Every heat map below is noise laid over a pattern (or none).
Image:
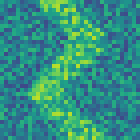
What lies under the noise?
a wavy band
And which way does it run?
top to bottom
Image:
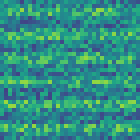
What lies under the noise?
horizontal stripes
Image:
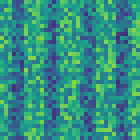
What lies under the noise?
vertical stripes
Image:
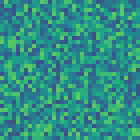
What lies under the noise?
only noise
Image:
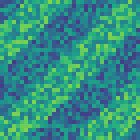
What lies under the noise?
diagonal stripes
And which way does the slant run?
bottom left to top right
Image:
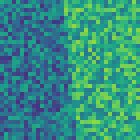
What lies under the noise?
a sharp edge
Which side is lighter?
right
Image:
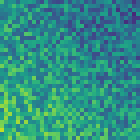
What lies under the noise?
a smooth slope
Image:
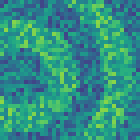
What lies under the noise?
rings round one point
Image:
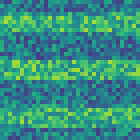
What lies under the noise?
horizontal stripes
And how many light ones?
3
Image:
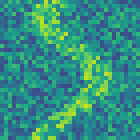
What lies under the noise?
a wavy band
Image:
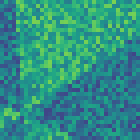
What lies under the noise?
spokes from one point
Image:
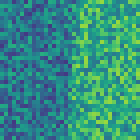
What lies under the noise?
a sharp edge
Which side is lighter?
right
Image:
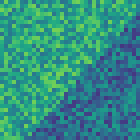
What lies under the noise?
a sharp edge
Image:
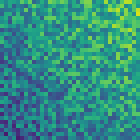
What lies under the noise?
a smooth slope
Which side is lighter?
top right
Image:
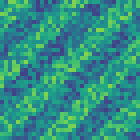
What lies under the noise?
diagonal stripes
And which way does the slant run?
bottom left to top right
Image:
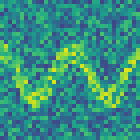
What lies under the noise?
a wavy band
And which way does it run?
left to right
